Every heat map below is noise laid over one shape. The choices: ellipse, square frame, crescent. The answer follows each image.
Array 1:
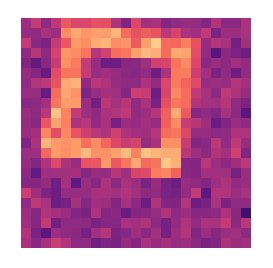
square frame
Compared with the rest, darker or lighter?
lighter
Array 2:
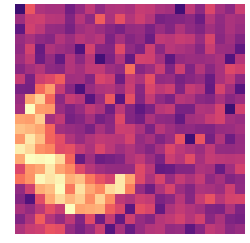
crescent
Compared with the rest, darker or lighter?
lighter
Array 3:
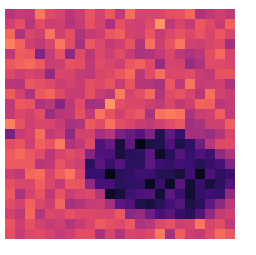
ellipse
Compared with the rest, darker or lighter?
darker
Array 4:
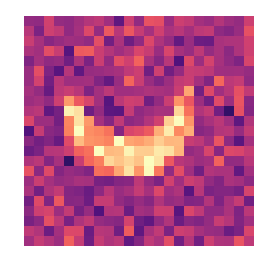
crescent
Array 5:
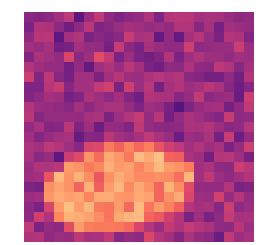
ellipse
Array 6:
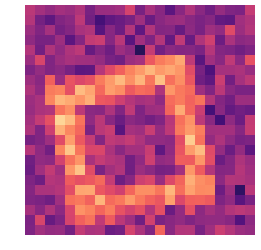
square frame
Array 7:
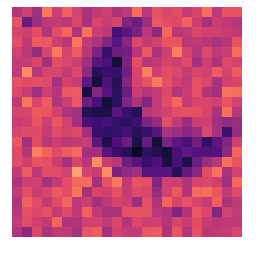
crescent
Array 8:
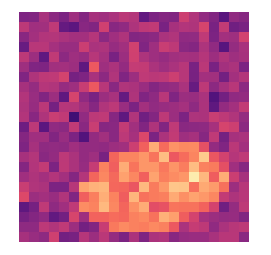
ellipse
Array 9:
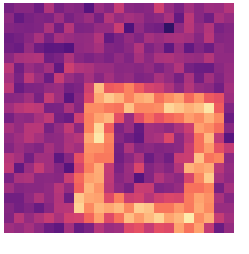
square frame
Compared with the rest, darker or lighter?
lighter
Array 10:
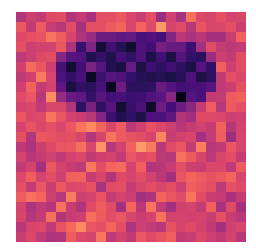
ellipse
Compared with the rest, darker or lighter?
darker
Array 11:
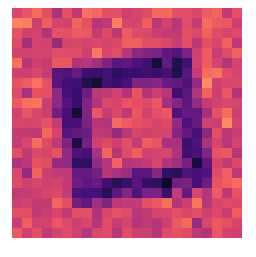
square frame
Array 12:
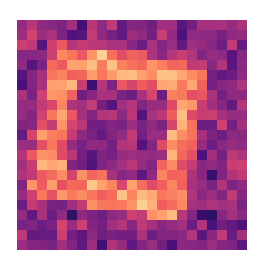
square frame
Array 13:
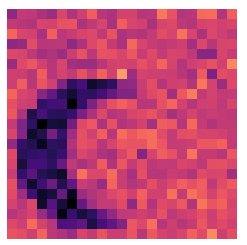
crescent
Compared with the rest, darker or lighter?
darker
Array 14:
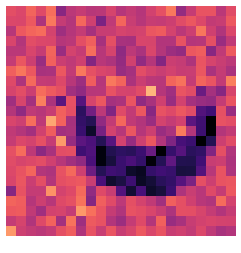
crescent
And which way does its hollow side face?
up
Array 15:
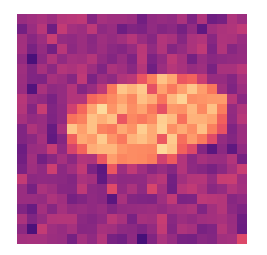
ellipse
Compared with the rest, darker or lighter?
lighter
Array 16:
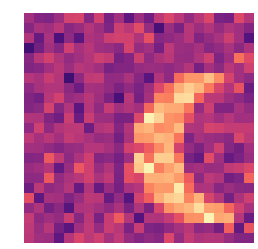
crescent
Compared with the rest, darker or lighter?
lighter
